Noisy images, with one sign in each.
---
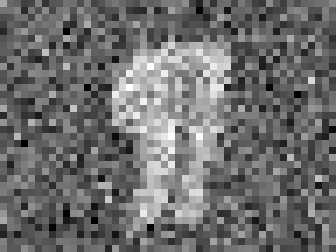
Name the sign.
pilcrow
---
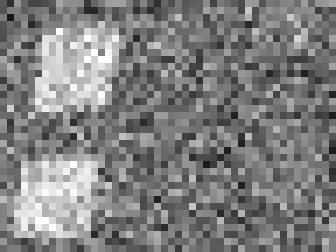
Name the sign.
colon
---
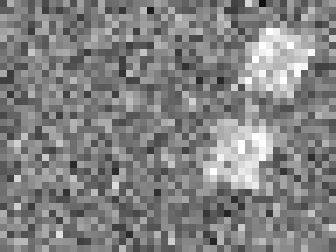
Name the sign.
colon
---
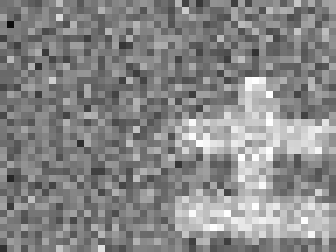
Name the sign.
plus-minus sign
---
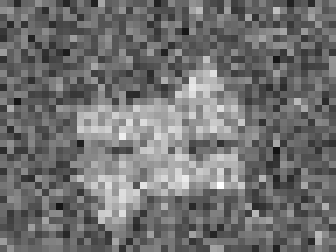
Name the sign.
not-equal sign
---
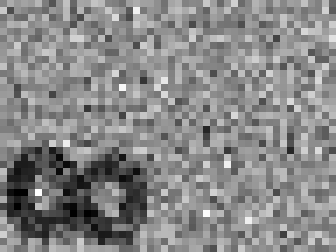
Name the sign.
infinity sign
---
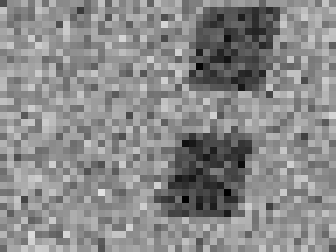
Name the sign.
colon
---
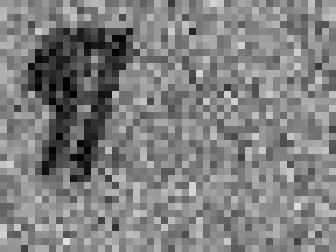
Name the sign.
pilcrow
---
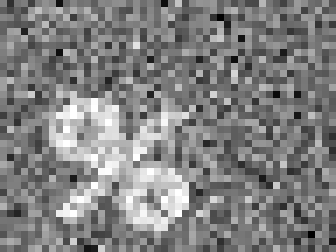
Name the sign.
percent sign
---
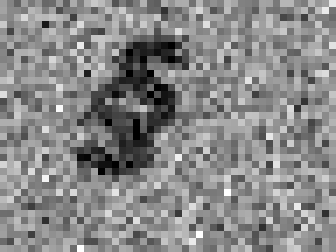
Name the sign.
section sign
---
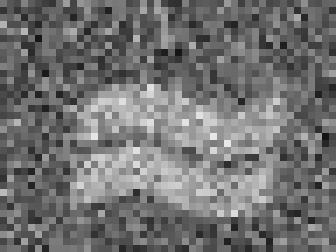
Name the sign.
approximately sign
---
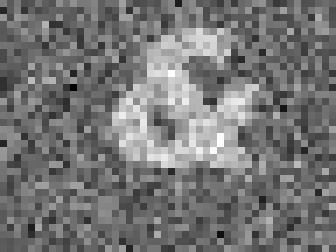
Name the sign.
ampersand
